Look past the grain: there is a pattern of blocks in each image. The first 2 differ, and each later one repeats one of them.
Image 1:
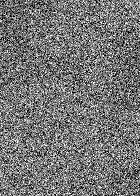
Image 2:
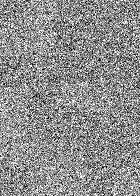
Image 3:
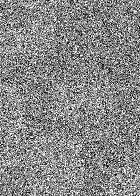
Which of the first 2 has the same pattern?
2
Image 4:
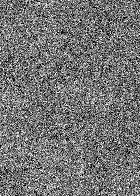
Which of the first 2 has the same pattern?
2
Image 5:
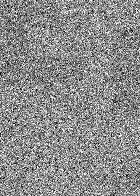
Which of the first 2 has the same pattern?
1
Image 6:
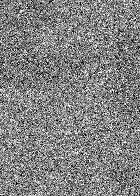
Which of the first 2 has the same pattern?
1
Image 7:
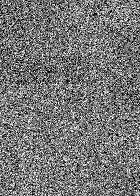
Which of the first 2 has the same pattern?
1
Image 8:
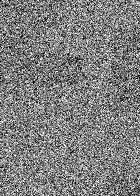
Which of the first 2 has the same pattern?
1
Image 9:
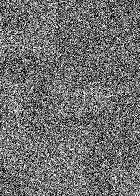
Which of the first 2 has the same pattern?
2
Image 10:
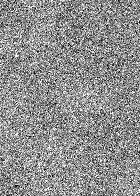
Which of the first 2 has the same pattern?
2
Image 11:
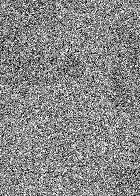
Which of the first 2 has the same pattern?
1
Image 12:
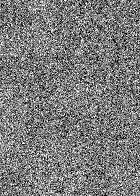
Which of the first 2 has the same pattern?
2
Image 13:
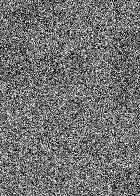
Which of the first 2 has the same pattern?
1
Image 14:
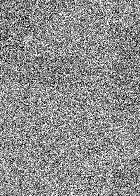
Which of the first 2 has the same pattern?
1
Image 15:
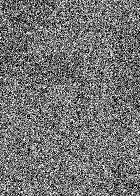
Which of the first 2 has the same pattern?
1
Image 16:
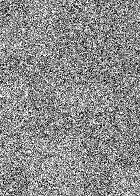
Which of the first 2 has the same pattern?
2
